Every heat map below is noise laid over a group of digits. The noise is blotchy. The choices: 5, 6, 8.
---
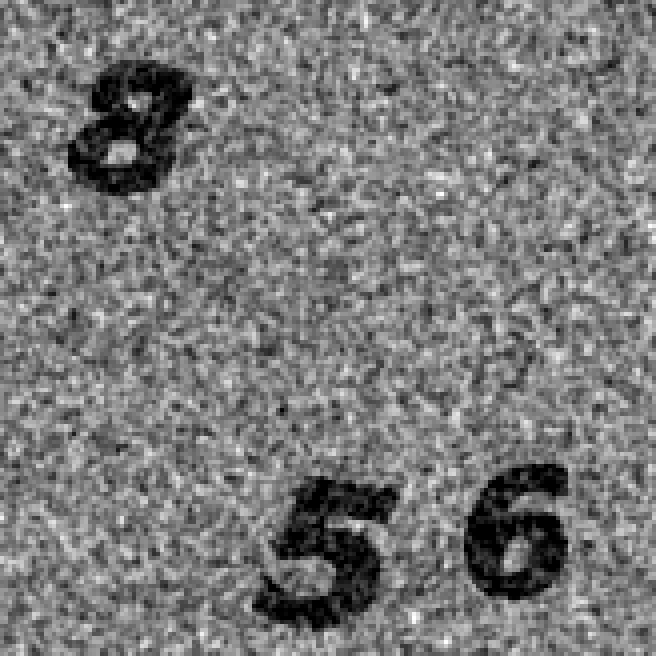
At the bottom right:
6
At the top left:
8
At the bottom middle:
5
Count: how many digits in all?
3
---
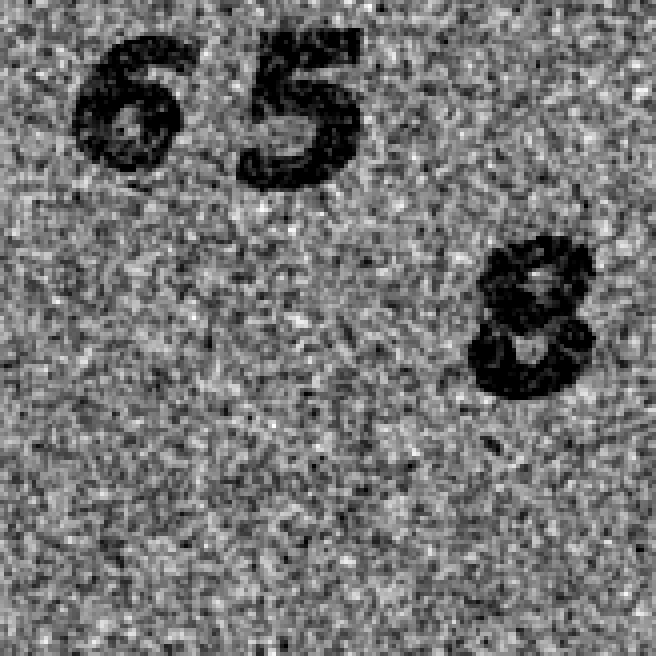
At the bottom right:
nothing
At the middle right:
8
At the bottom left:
nothing
